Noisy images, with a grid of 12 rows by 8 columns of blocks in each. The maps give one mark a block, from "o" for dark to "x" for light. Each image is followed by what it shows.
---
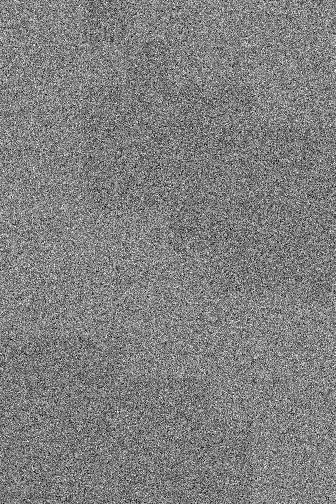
xxoxxxxx
xxxoxxxx
xxooooxx
xxoooooo
xxoooooo
xxxxoooo
xxxxxooo
xxxxxxxx
oooxxxxx
oooooxxx
ooooooxx
ooooooxx
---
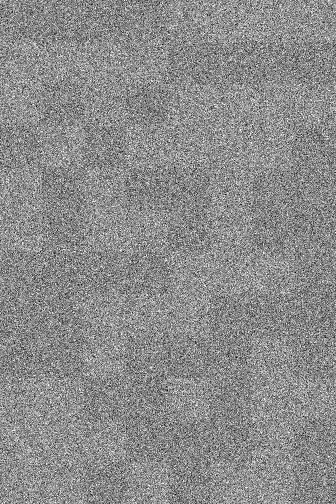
ooooxxxx
xxxxoooo
xoxoxxxx
oxoxxxxo
xoxooxoo
xoxxoxoo
ooooxxxo
ooxxxooo
ooxoooxo
xxooxoxx
xxxoooxo
xxoxoxxo
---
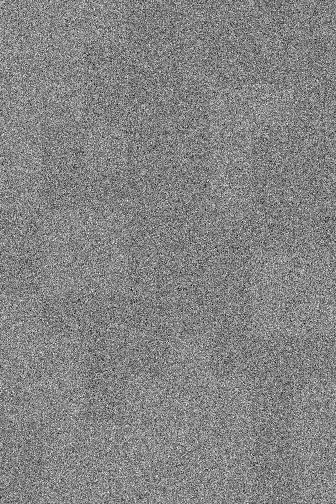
xxxooooo
xxoooooo
xxoooxxo
xoxooxoo
xooooxoo
oxxooooo
oxxoooxx
xoooooxx
xxooxooo
xxoxxxox
oxxxxxox
oxxxxxox
